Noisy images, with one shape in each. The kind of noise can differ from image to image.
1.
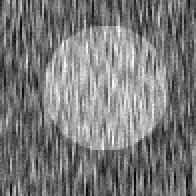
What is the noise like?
streaked along the columns
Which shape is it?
disc
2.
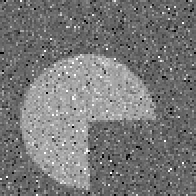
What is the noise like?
heavy tails
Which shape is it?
disc with a wedge cut out
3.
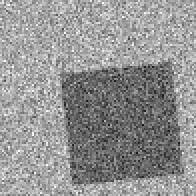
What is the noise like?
independent entries
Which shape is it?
square
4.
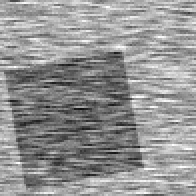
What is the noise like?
streaked along the rows
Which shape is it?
square
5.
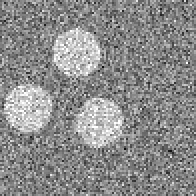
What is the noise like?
independent entries
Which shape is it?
three dots
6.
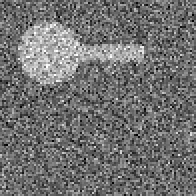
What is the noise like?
independent entries
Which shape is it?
lollipop
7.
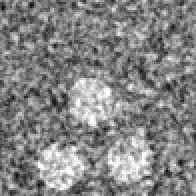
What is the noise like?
blotchy
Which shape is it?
three dots
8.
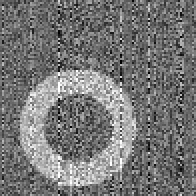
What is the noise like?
columns of uneven size
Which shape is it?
ring
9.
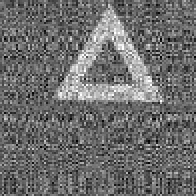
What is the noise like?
low rank plus noise
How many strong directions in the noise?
two
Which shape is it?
triangle frame
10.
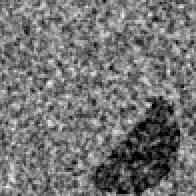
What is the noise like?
blotchy
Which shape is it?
half disc
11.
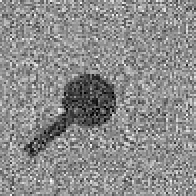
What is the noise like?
low rank plus noise
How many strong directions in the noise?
five to eight
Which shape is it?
lollipop
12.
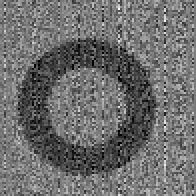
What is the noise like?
columns of uneven size
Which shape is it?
ring
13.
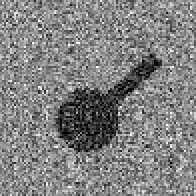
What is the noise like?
low rank plus noise
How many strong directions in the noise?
five to eight
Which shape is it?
lollipop
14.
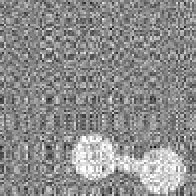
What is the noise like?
low rank plus noise
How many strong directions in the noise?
two
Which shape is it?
dumbbell
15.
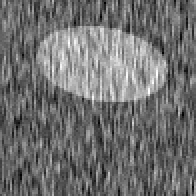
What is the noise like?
streaked along the columns
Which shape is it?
ellipse
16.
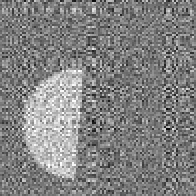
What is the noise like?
low rank plus noise
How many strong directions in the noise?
two
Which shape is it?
half disc
